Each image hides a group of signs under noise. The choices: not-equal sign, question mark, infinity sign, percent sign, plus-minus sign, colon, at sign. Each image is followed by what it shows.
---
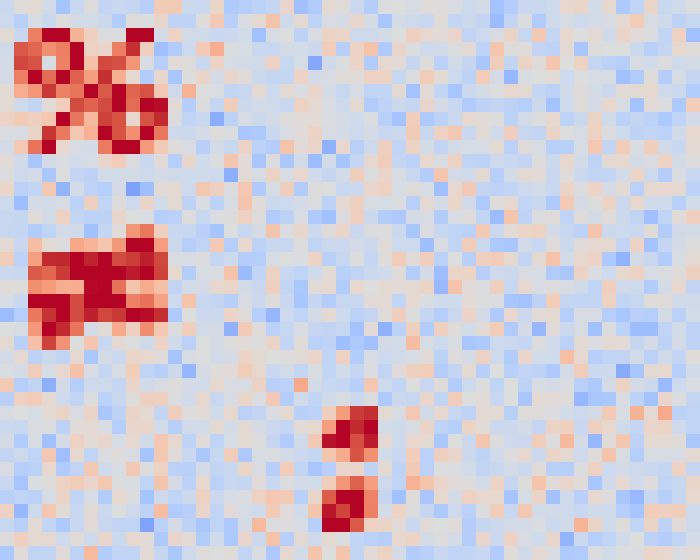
top left: percent sign; middle left: not-equal sign; bottom middle: colon
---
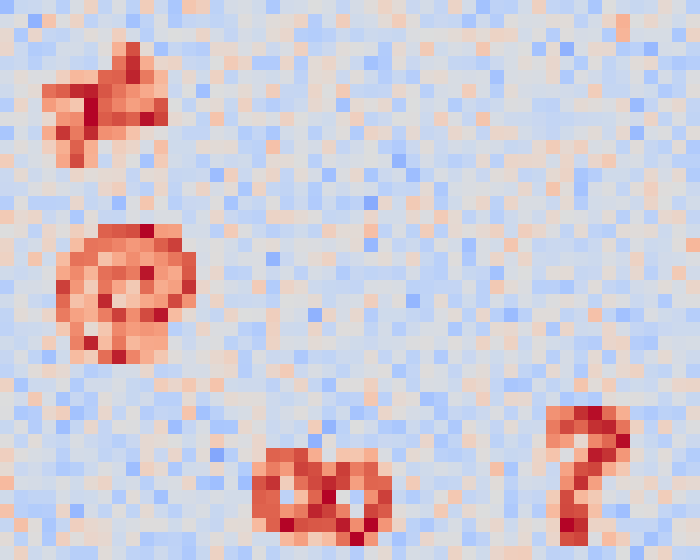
top left: not-equal sign; middle left: at sign; bottom middle: infinity sign; bottom right: question mark
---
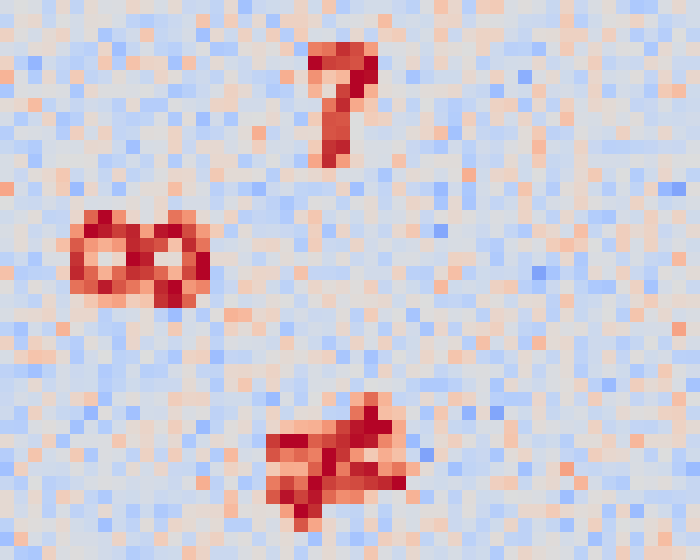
top middle: question mark; middle left: infinity sign; bottom middle: not-equal sign
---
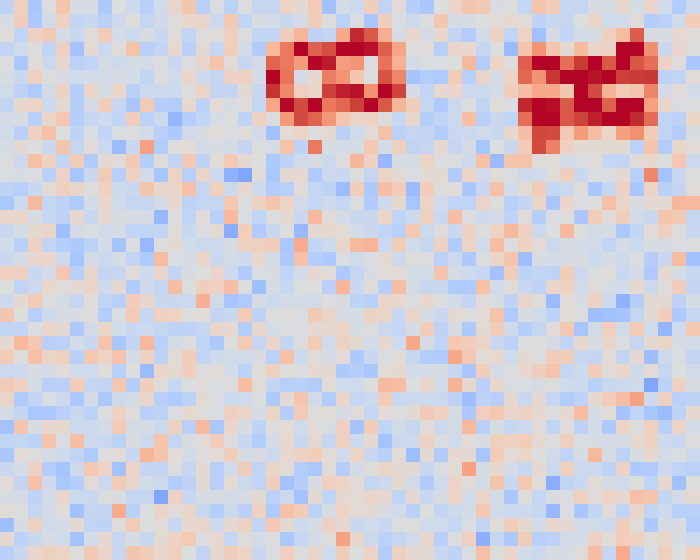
top middle: infinity sign; top right: not-equal sign
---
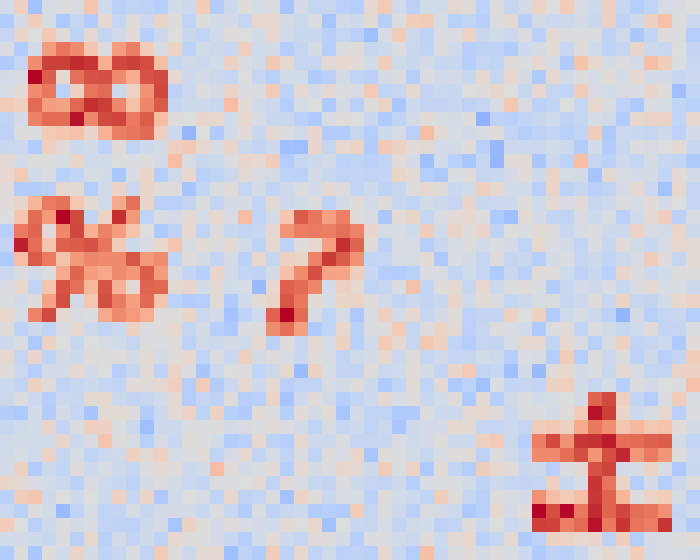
top left: infinity sign; middle left: percent sign; centre: question mark; bottom right: plus-minus sign
